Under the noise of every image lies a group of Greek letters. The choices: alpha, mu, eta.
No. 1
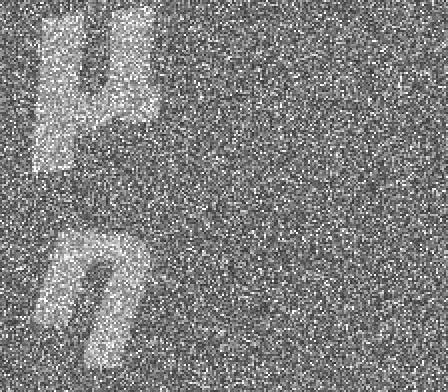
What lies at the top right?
nothing
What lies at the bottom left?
eta
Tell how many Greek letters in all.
2
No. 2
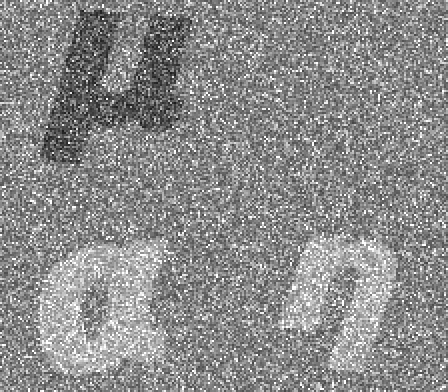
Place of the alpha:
bottom left
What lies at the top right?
nothing
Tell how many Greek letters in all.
3
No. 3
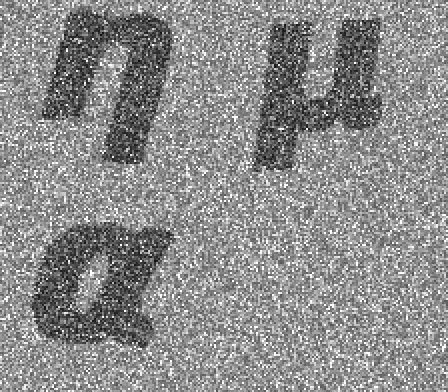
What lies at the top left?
eta
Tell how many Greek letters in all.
3
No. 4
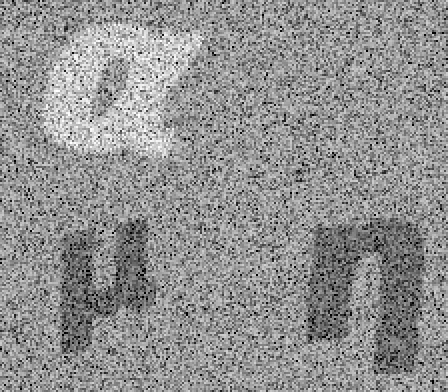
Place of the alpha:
top left
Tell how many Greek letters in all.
3
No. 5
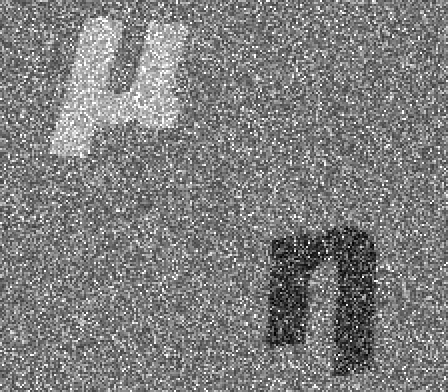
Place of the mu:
top left
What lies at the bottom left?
nothing
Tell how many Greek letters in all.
2
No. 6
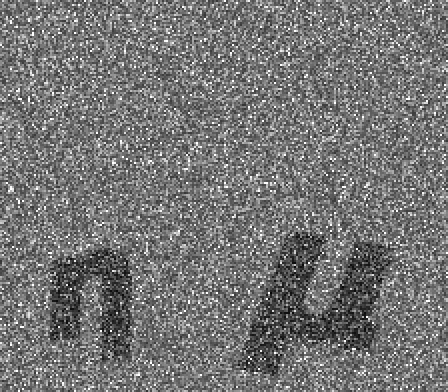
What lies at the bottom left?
eta
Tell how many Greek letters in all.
2
